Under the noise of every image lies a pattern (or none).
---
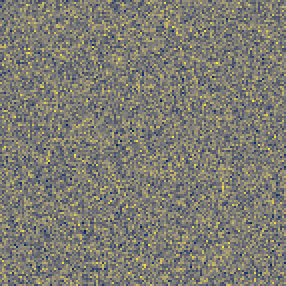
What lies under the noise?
only noise
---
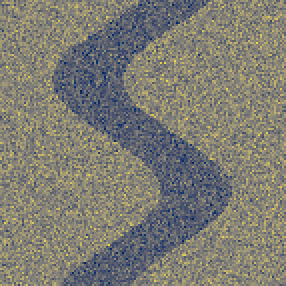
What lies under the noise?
a wavy band
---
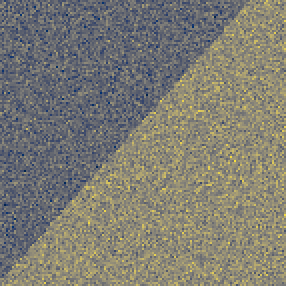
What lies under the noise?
a sharp edge
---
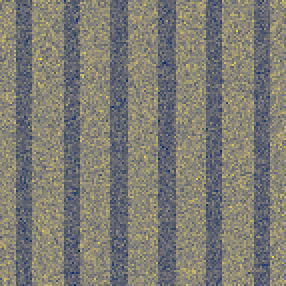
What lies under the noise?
vertical stripes
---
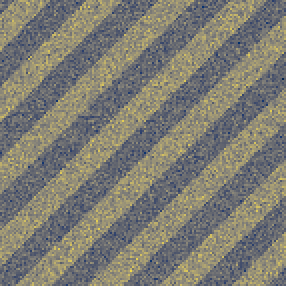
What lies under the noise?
diagonal stripes
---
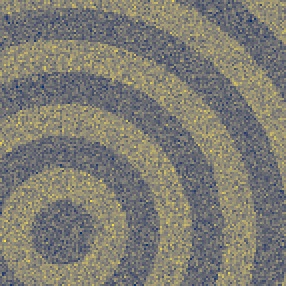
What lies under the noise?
rings round one point
